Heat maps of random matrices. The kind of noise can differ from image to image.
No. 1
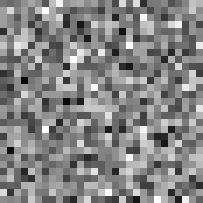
independent entries
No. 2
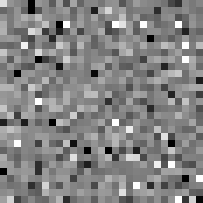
heavy tails
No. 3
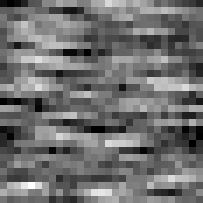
streaked along the rows
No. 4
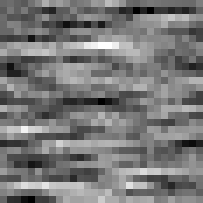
streaked along the rows
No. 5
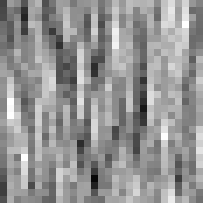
streaked along the columns
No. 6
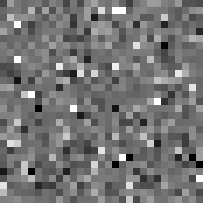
heavy tails
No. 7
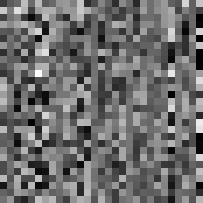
columns of uneven size
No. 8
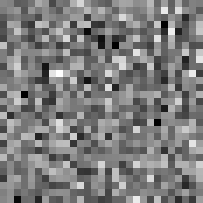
low rank plus noise
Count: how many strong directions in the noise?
five to eight
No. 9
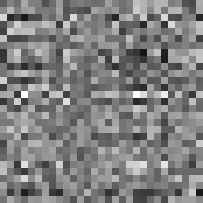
low rank plus noise
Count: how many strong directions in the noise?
two
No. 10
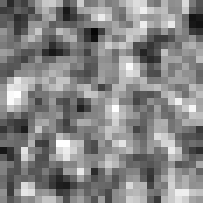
blotchy
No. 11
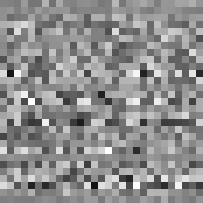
rows of uneven size
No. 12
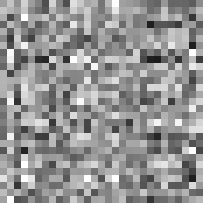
low rank plus noise
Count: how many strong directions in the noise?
three or four
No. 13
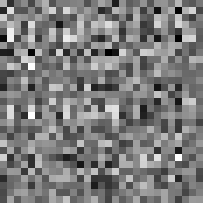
low rank plus noise
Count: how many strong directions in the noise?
two
